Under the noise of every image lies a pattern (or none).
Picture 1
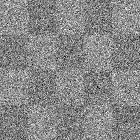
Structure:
a checkerboard
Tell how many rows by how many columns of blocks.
4 by 5
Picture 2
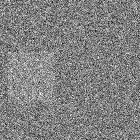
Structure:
one block
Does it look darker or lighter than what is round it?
lighter
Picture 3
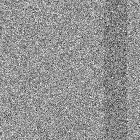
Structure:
one band of columns
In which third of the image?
right
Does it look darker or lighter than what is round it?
darker
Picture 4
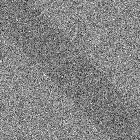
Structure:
a diagonal band
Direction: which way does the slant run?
top left to bottom right
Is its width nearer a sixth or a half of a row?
a half
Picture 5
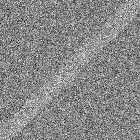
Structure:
a diagonal band
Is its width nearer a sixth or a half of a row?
a sixth
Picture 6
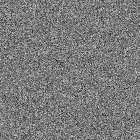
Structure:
only noise
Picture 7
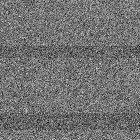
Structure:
bands of rows
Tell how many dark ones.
2
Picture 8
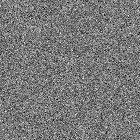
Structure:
only noise
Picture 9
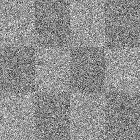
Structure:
a checkerboard
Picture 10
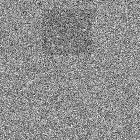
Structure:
one block
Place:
top middle
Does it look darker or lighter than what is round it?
darker
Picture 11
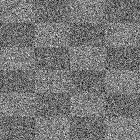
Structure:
a checkerboard
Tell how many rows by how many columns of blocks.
6 by 4
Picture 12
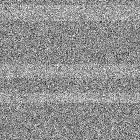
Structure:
bands of rows
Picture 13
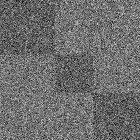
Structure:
blocks along the diagonal
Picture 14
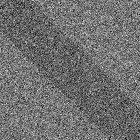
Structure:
a diagonal band
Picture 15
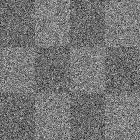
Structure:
a checkerboard
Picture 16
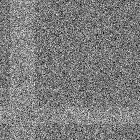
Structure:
bands of rows crossing bands of columns
